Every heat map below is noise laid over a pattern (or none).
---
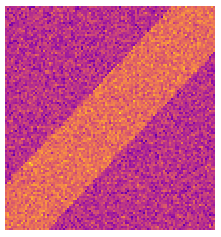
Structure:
a diagonal band
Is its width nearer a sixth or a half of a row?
a half
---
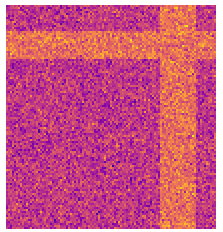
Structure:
bands of rows crossing bands of columns
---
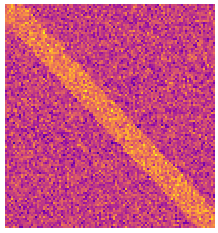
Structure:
a diagonal band
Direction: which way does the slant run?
top left to bottom right
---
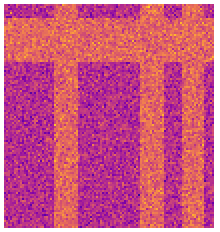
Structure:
bands of rows crossing bands of columns
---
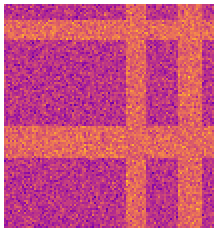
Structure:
bands of rows crossing bands of columns
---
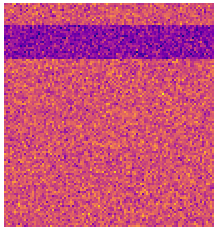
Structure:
one band of rows
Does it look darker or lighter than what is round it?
darker
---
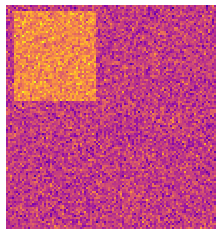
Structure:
one block
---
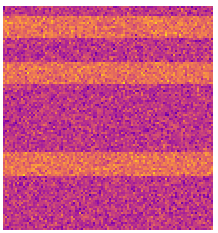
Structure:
bands of rows
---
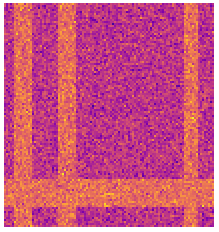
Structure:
bands of rows crossing bands of columns
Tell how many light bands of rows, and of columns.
1 and 3
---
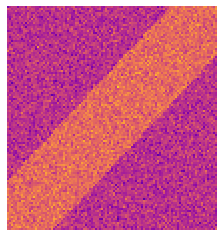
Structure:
a diagonal band
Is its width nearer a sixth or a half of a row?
a half
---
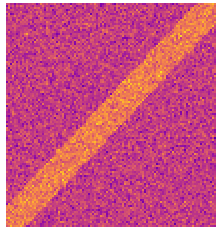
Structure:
a diagonal band
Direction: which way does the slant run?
bottom left to top right
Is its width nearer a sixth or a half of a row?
a sixth
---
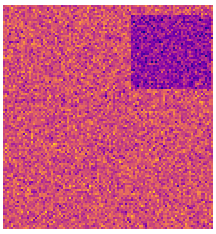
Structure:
one block
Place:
top right
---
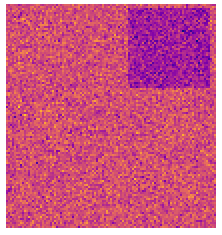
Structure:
one block
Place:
top right
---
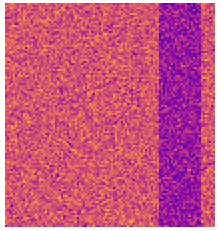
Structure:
one band of columns
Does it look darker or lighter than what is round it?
darker
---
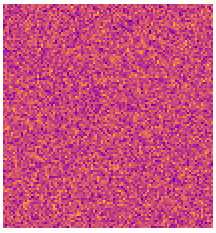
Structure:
only noise
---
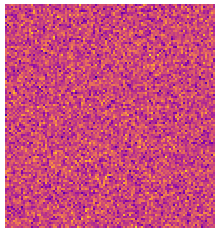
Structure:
only noise
